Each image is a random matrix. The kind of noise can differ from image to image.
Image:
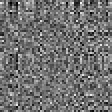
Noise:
low rank plus noise
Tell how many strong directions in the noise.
two
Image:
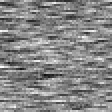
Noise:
streaked along the rows
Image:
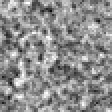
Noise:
blotchy
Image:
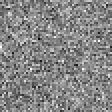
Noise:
independent entries
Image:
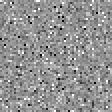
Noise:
heavy tails
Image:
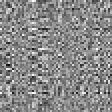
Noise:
low rank plus noise
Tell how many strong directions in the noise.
two
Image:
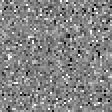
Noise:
heavy tails
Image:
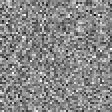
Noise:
low rank plus noise
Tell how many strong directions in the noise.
five to eight
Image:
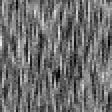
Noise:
streaked along the columns
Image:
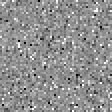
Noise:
heavy tails
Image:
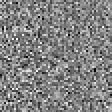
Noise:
low rank plus noise
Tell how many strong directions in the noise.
five to eight
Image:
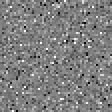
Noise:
heavy tails
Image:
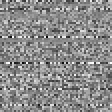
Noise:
rows of uneven size
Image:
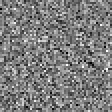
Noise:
independent entries
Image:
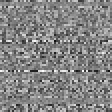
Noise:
rows of uneven size
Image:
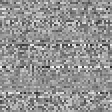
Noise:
rows of uneven size
